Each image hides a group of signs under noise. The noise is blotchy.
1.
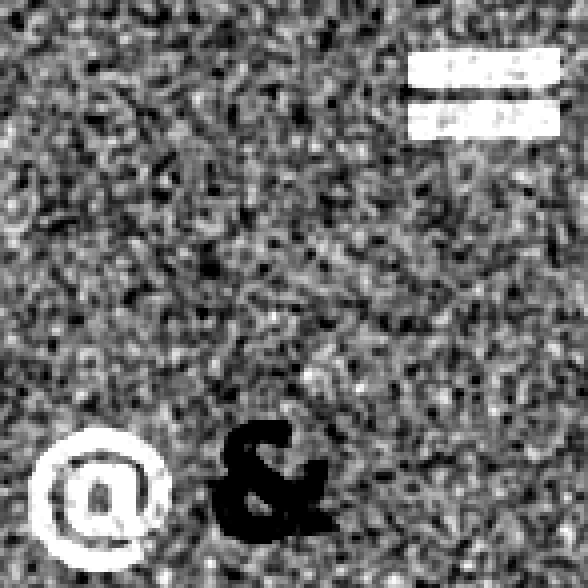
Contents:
top right: light equals sign; bottom left: light at sign; bottom middle: dark ampersand
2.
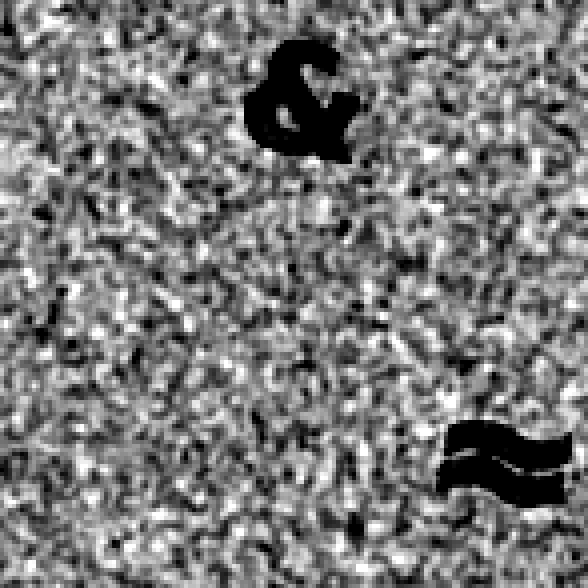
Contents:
top middle: dark ampersand; bottom right: dark approximately sign
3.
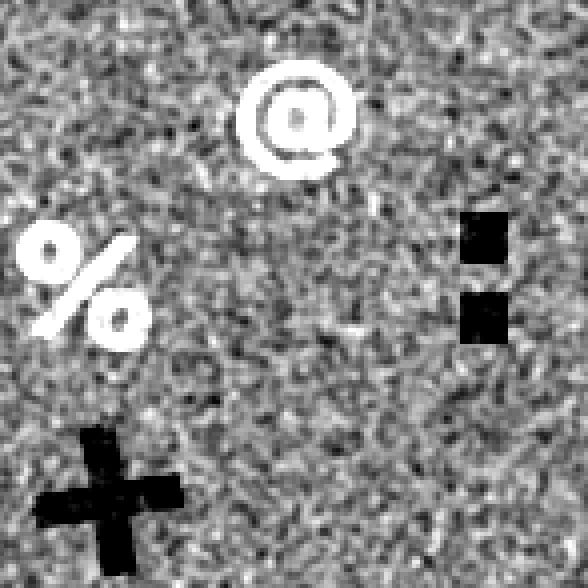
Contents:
top middle: light at sign; middle left: light percent sign; middle right: dark colon; bottom left: dark plus sign
